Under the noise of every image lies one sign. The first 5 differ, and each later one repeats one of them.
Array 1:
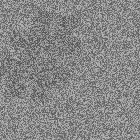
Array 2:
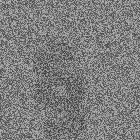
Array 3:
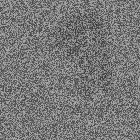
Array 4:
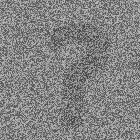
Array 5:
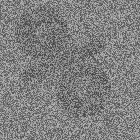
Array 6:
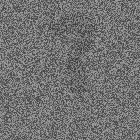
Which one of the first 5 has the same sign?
4
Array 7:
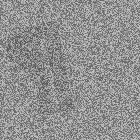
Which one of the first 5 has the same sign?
3
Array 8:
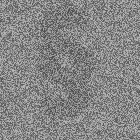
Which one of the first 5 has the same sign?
2
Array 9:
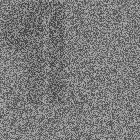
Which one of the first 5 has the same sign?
3
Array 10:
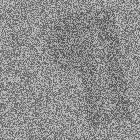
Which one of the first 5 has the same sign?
3
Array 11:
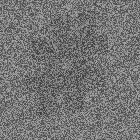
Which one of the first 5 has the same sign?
1
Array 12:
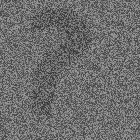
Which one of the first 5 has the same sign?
4
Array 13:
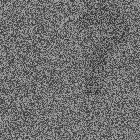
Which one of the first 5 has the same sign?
4
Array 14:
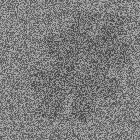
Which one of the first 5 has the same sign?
1
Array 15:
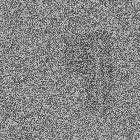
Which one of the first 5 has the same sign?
3
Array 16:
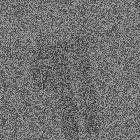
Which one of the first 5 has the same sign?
3
